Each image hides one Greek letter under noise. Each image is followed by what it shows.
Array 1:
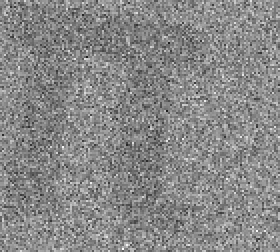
dark pi
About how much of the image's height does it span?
nearly all
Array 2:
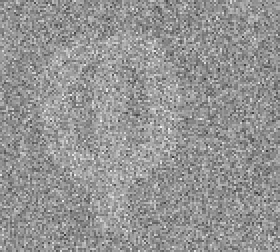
light phi
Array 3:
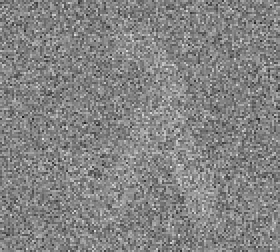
light lambda
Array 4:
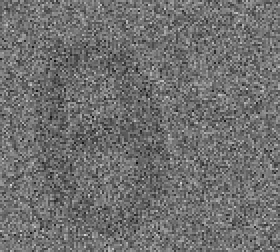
dark theta
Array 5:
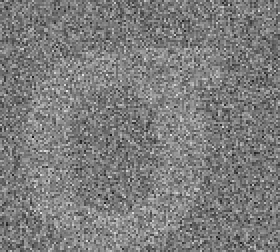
light sigma
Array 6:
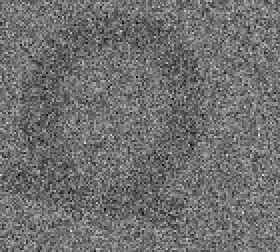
dark omega
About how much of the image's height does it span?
nearly all
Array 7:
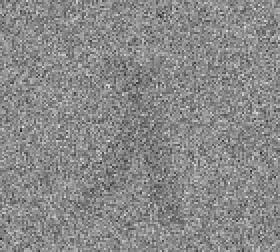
dark lambda
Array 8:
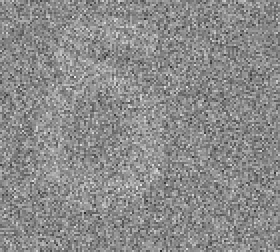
light delta
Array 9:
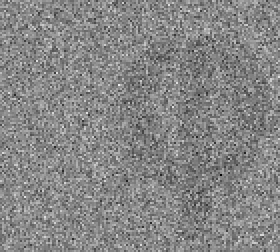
dark phi
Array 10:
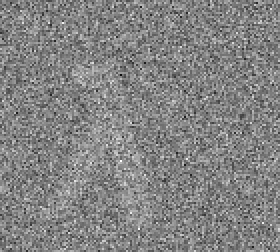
light lambda
